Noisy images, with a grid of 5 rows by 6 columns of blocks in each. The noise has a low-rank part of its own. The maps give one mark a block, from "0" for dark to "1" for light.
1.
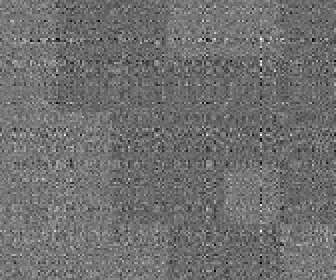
1 0 0 1 1 0
1 0 0 0 0 0
1 1 0 0 0 0
1 1 0 0 1 0
1 1 1 0 0 1
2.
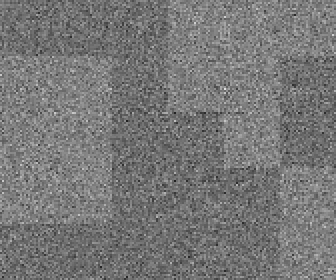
0 0 0 1 1 1
1 1 0 1 1 0
1 1 0 0 1 0
1 1 0 0 0 1
0 0 0 0 0 1
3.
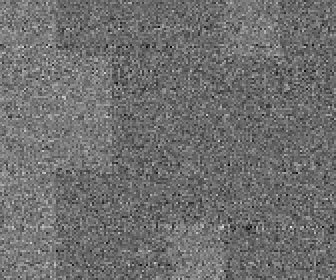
1 0 0 0 1 0
1 1 0 0 0 0
1 1 0 0 0 0
1 0 0 0 0 0
1 0 0 1 0 0
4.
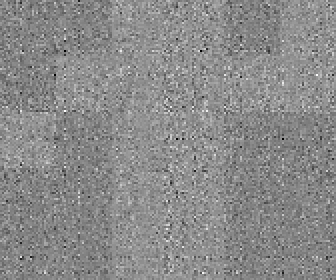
0 0 1 1 0 1
0 1 1 1 1 1
1 0 1 1 0 0
0 0 1 1 0 0
0 0 1 1 0 0
